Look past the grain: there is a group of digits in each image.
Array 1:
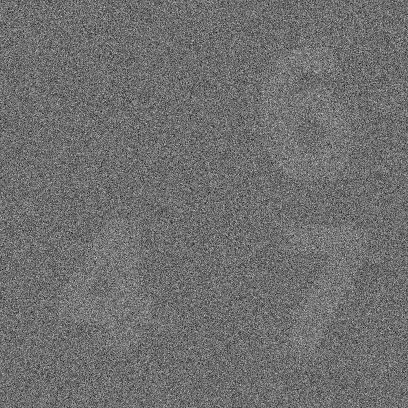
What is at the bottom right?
7
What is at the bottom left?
4
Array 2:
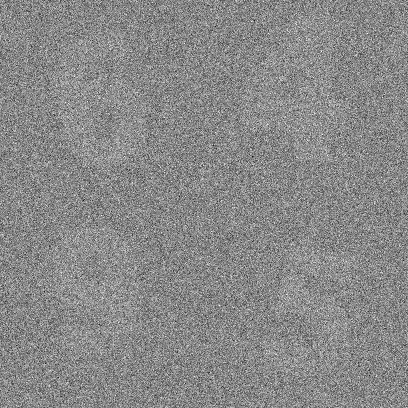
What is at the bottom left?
9
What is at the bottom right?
5
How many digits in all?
4
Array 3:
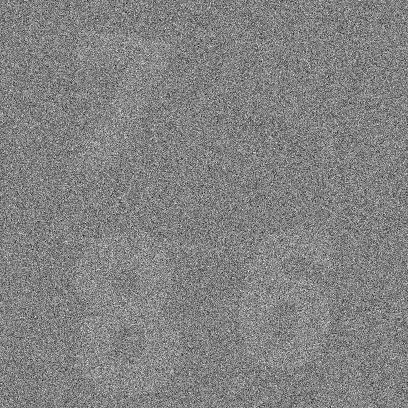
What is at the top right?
nothing
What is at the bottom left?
8
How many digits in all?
3
